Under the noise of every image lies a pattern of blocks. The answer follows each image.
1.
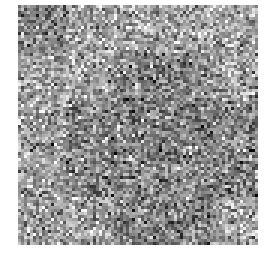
mirrored about the diagonal from the top left
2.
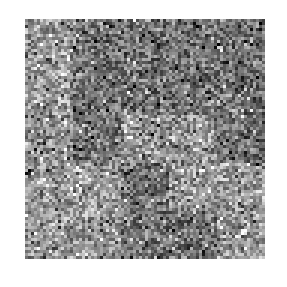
no symmetry
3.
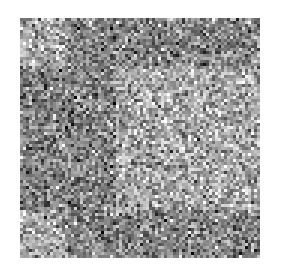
top and bottom mirror each other
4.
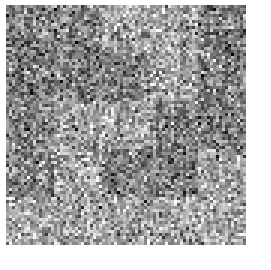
no symmetry
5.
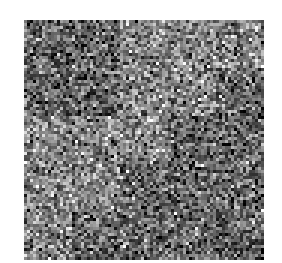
mirrored about the diagonal from the top left
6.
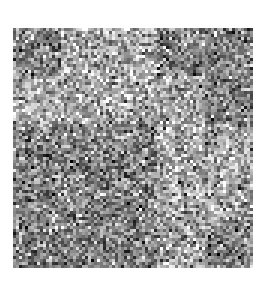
mirrored about the diagonal from the bottom left
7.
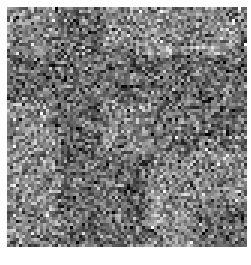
mirrored about the diagonal from the top left
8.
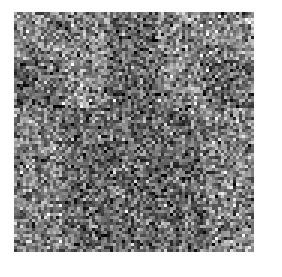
left and right mirror each other
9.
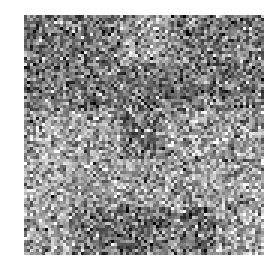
left and right mirror each other
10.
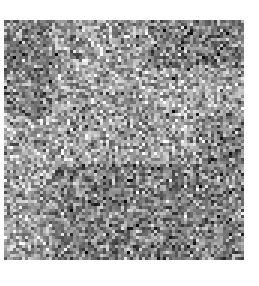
no symmetry
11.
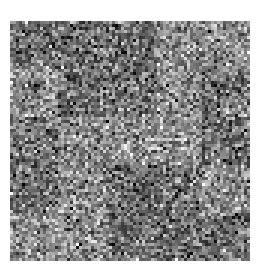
the same after a half turn
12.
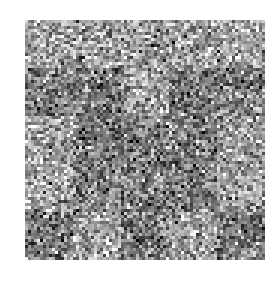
left and right mirror each other
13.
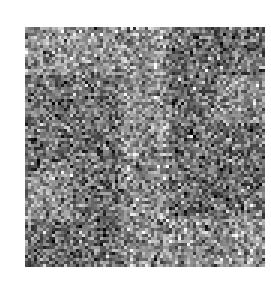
the same after a half turn
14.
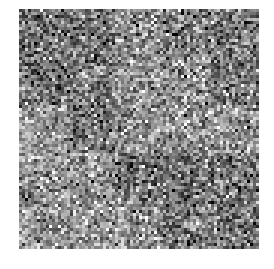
mirrored about the diagonal from the bottom left
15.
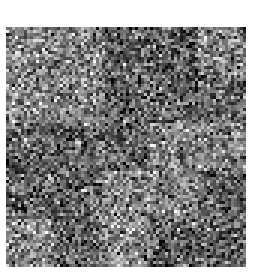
mirrored about the diagonal from the top left
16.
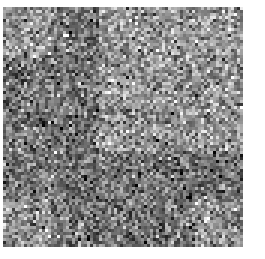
mirrored about the diagonal from the bottom left
